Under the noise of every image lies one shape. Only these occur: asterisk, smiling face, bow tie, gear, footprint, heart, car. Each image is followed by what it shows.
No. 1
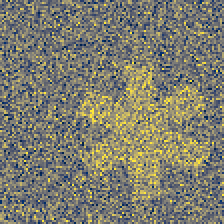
asterisk
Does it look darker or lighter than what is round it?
lighter
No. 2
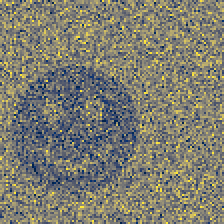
smiling face
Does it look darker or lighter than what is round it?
darker
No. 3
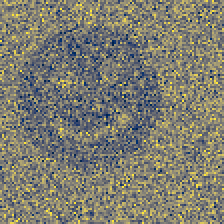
smiling face
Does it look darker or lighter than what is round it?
darker
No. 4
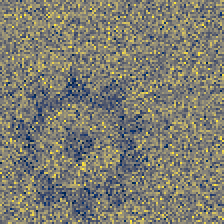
gear
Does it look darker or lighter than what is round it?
darker
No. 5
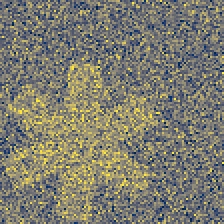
asterisk
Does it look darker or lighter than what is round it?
lighter
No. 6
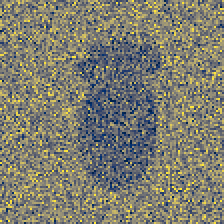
footprint
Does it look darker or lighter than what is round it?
darker
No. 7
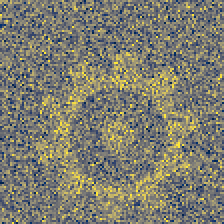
gear
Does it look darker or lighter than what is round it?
lighter
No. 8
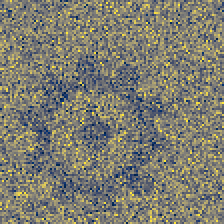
gear
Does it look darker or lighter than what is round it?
darker
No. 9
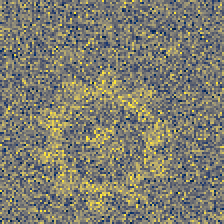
gear
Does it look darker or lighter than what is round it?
lighter
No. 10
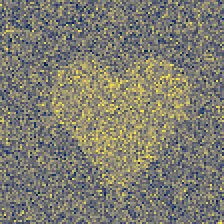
heart
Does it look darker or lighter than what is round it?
lighter
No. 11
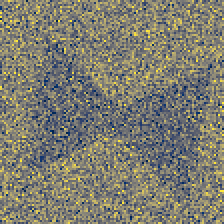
bow tie
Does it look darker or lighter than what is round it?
darker
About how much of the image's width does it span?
nearly all
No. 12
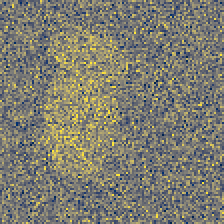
footprint
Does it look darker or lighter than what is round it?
lighter
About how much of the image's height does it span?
two thirds
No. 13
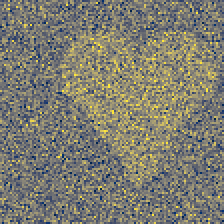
heart
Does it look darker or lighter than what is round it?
lighter
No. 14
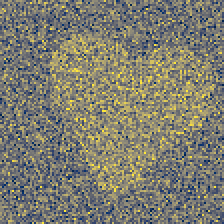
heart
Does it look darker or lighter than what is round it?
lighter
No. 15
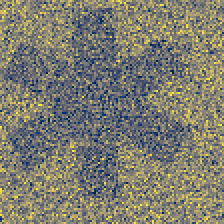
asterisk
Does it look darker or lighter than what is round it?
darker
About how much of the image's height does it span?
nearly all
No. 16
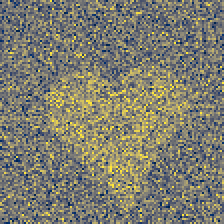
heart
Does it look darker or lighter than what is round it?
lighter
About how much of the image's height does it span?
two thirds
